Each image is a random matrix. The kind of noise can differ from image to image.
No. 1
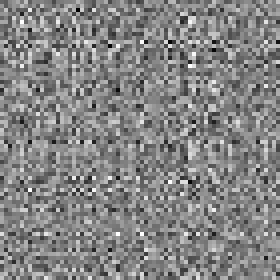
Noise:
low rank plus noise
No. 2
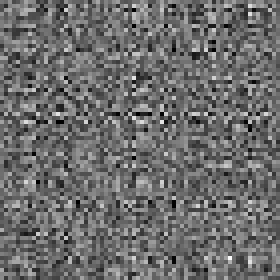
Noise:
low rank plus noise
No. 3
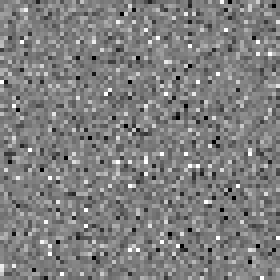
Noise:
heavy tails
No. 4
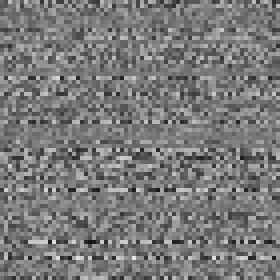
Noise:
rows of uneven size
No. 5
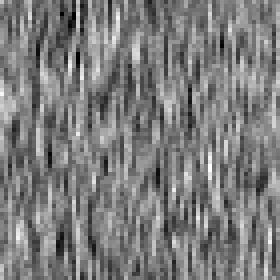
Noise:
streaked along the columns
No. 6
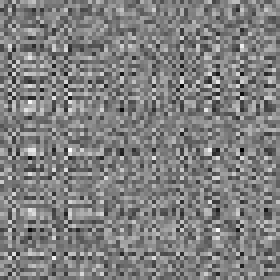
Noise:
low rank plus noise
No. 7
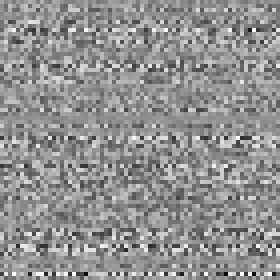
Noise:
rows of uneven size
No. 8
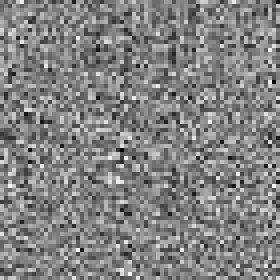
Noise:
low rank plus noise
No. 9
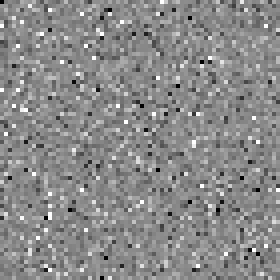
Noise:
heavy tails
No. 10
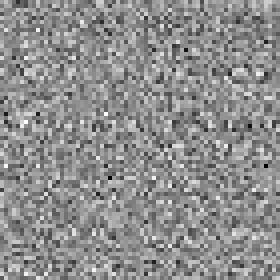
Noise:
low rank plus noise
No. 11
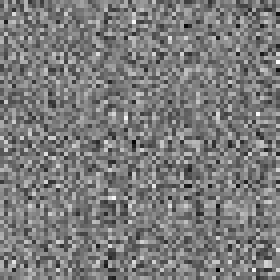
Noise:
low rank plus noise
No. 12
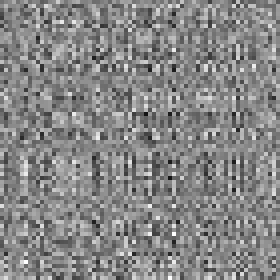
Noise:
low rank plus noise
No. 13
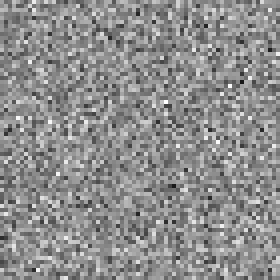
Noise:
independent entries
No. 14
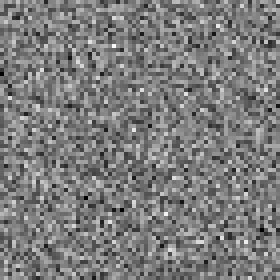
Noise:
independent entries
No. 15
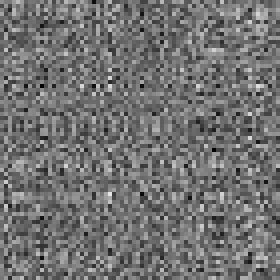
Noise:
low rank plus noise
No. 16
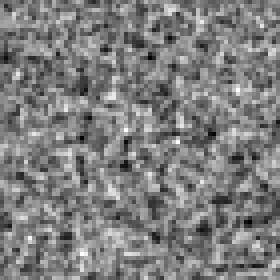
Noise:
blotchy
